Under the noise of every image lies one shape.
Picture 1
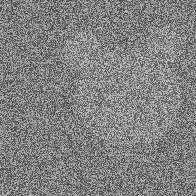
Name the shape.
bear's head
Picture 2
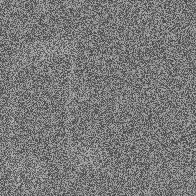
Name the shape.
pair of musical notes
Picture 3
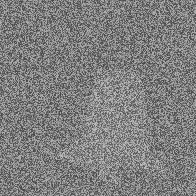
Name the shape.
bell
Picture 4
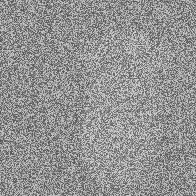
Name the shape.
footprint
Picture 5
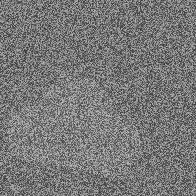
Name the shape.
cloud
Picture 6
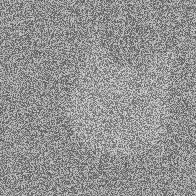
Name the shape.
cat's head
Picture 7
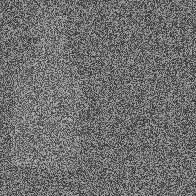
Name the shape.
bottle
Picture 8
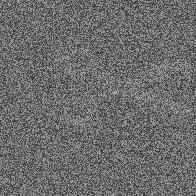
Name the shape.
pair of scissors
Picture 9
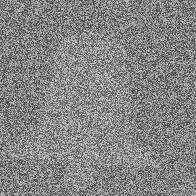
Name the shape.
bell
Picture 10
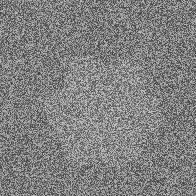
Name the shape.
flower
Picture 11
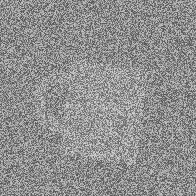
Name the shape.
cup
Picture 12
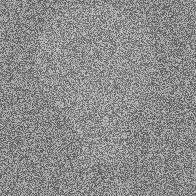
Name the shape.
light bulb
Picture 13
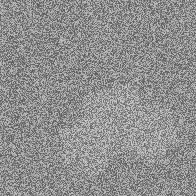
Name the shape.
car
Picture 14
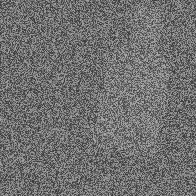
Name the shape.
bottle
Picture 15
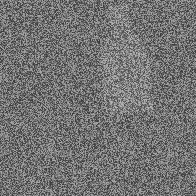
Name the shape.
bottle
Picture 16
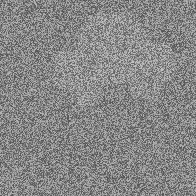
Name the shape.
car
